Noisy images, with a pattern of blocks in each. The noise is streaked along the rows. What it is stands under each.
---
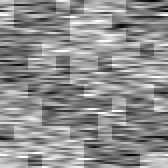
mirrored about the diagonal from the bottom left
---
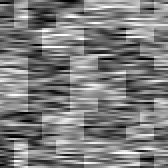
top and bottom mirror each other
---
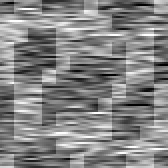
the same after a half turn
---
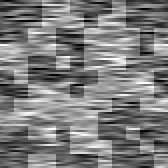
mirrored about the diagonal from the top left
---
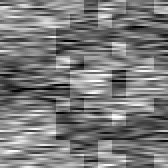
top and bottom mirror each other
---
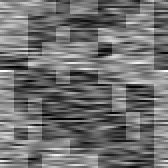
no symmetry
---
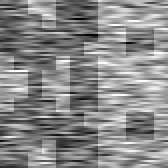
top and bottom mirror each other
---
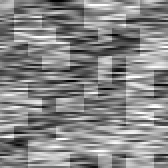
mirrored about the diagonal from the top left
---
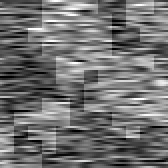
mirrored about the diagonal from the bottom left
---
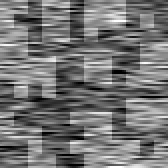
mirrored about the diagonal from the bottom left
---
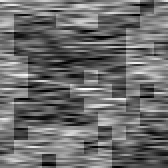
mirrored about the diagonal from the top left
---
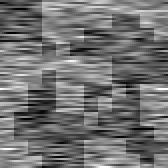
mirrored about the diagonal from the top left
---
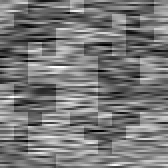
no symmetry
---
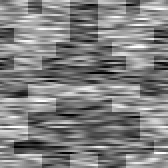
left and right mirror each other
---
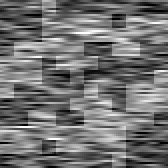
the same after a half turn
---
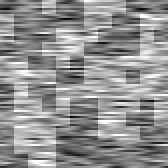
no symmetry
